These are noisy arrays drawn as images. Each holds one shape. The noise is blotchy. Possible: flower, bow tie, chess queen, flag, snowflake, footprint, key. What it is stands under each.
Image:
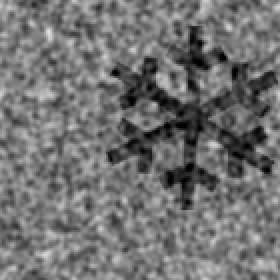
snowflake
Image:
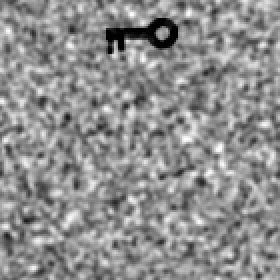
key
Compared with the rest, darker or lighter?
darker
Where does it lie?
top middle
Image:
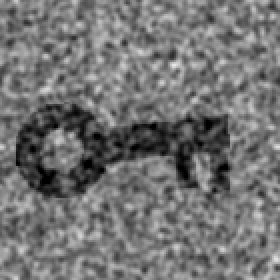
key
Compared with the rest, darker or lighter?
darker
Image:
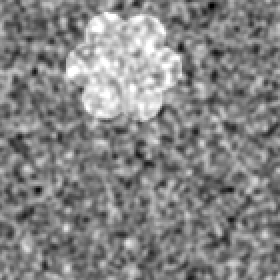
flower
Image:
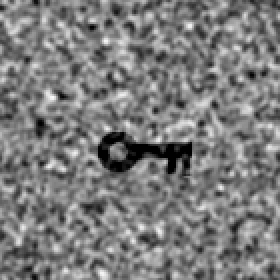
key
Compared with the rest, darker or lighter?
darker
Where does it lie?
centre
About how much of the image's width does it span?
a third
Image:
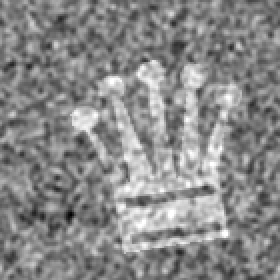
chess queen
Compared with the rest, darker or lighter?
lighter
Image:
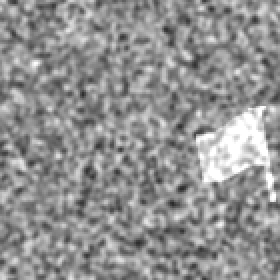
flag
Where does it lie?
middle right
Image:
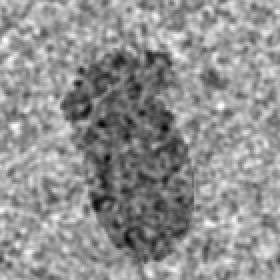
footprint
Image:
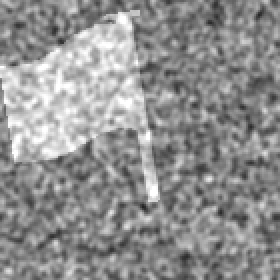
flag
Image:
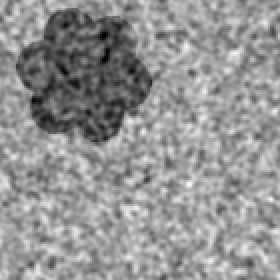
flower
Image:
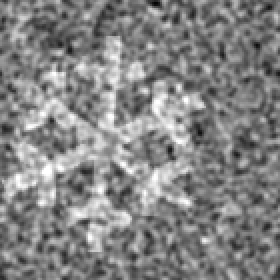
snowflake
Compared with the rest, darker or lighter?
lighter
